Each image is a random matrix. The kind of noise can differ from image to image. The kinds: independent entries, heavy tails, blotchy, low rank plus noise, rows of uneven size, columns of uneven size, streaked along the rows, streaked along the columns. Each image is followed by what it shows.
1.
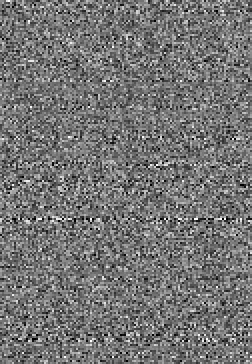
rows of uneven size
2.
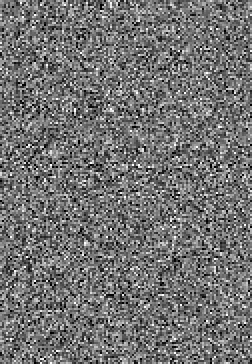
low rank plus noise
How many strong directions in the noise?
five to eight
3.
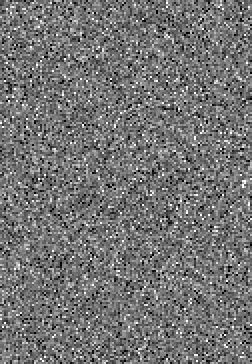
heavy tails
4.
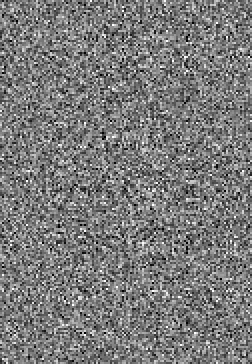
low rank plus noise
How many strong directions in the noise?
two
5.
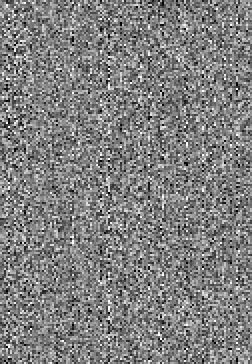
columns of uneven size
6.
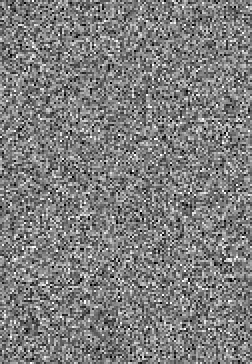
low rank plus noise
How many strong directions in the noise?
two
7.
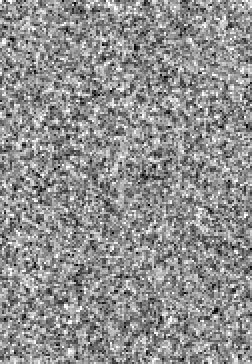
blotchy
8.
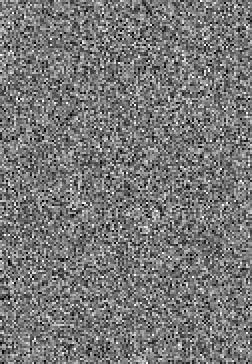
low rank plus noise
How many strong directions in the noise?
two
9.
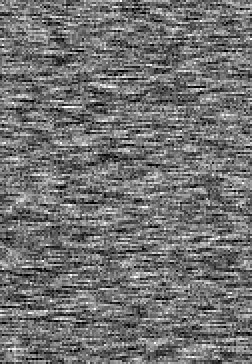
streaked along the rows
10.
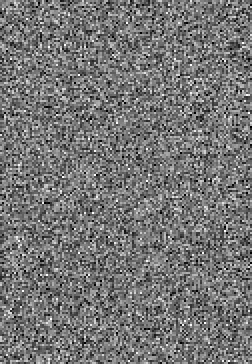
low rank plus noise
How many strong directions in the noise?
three or four
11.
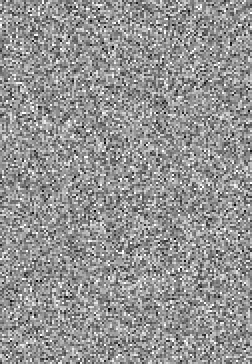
independent entries
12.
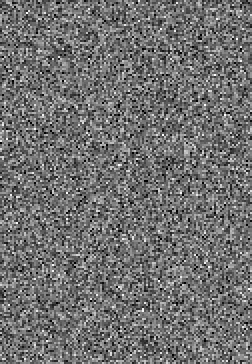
independent entries
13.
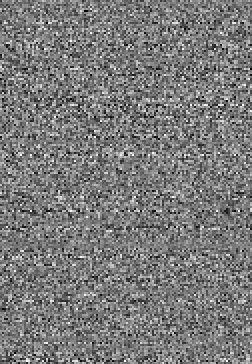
rows of uneven size
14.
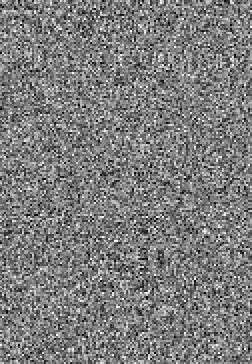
low rank plus noise
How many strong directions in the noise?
three or four
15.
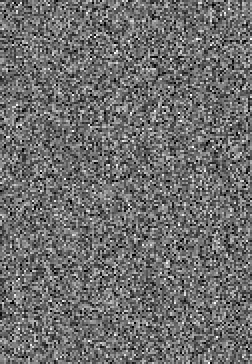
low rank plus noise
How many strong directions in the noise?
two
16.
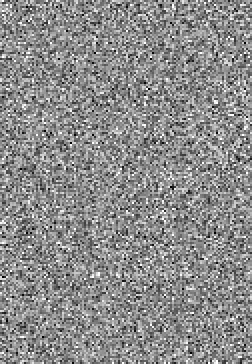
low rank plus noise
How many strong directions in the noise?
five to eight
